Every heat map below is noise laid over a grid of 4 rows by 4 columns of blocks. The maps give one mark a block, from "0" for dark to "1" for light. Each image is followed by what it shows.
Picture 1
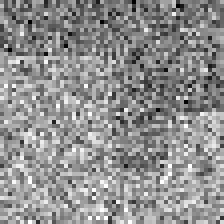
0 0 0 0
1 1 0 0
1 1 0 1
1 1 1 1
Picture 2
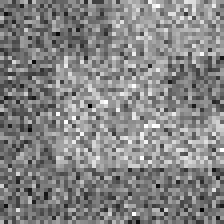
0 0 1 1
0 1 1 0
0 1 1 1
0 0 0 0
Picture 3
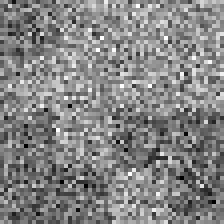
0 1 1 1
1 1 1 1
0 1 0 0
0 0 1 0
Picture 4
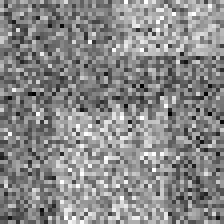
0 0 1 1
0 0 0 0
0 1 1 0
0 1 1 0
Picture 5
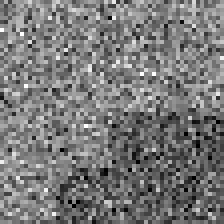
1 1 1 1
1 1 1 1
1 1 0 0
1 0 0 0
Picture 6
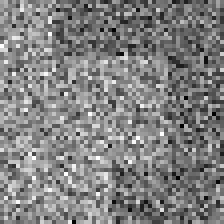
1 0 0 0
1 1 1 0
1 1 1 0
1 1 0 0
